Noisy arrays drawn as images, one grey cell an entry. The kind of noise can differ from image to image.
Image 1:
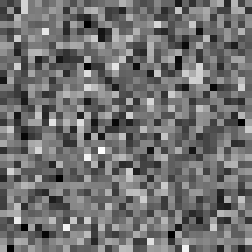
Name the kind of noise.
independent entries
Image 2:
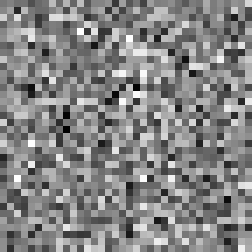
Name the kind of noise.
independent entries
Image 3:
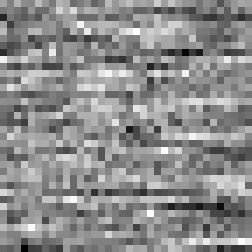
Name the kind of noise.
streaked along the rows
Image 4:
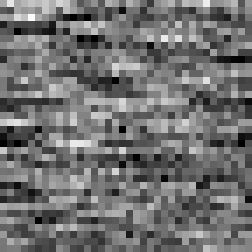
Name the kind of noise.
streaked along the rows
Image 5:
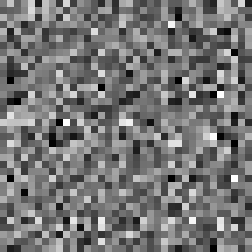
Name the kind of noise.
low rank plus noise
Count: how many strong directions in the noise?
three or four
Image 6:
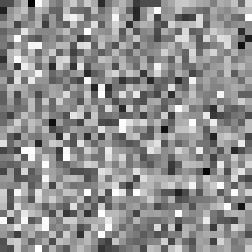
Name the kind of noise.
independent entries
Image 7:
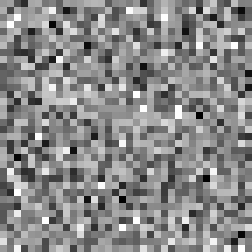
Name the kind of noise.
independent entries
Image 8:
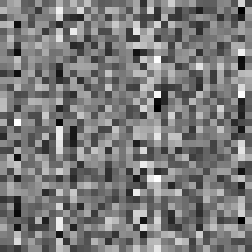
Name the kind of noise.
columns of uneven size
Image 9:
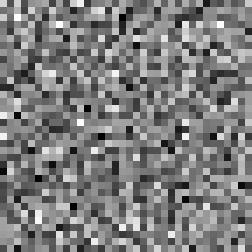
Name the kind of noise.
independent entries
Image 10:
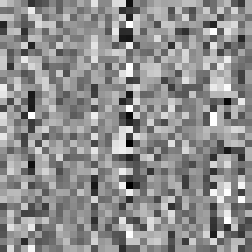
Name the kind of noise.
columns of uneven size
